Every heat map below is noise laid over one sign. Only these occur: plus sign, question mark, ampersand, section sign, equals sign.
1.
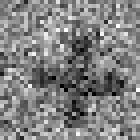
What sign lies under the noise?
plus sign
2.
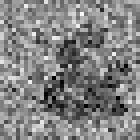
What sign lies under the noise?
ampersand
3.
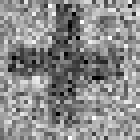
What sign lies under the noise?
plus sign
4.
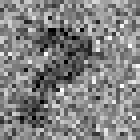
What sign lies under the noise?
question mark
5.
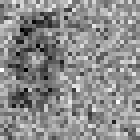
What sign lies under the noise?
section sign
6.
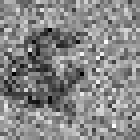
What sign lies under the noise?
ampersand
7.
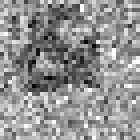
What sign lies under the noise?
ampersand
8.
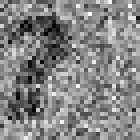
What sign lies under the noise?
question mark
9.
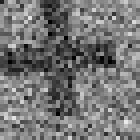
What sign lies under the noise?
plus sign
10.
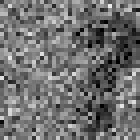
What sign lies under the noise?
question mark
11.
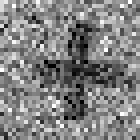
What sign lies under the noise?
plus sign
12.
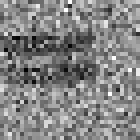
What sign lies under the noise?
equals sign
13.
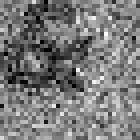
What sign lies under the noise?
ampersand
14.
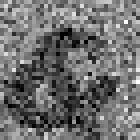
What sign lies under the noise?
ampersand
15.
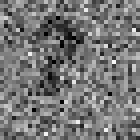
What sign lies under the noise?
question mark
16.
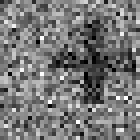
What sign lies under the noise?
plus sign
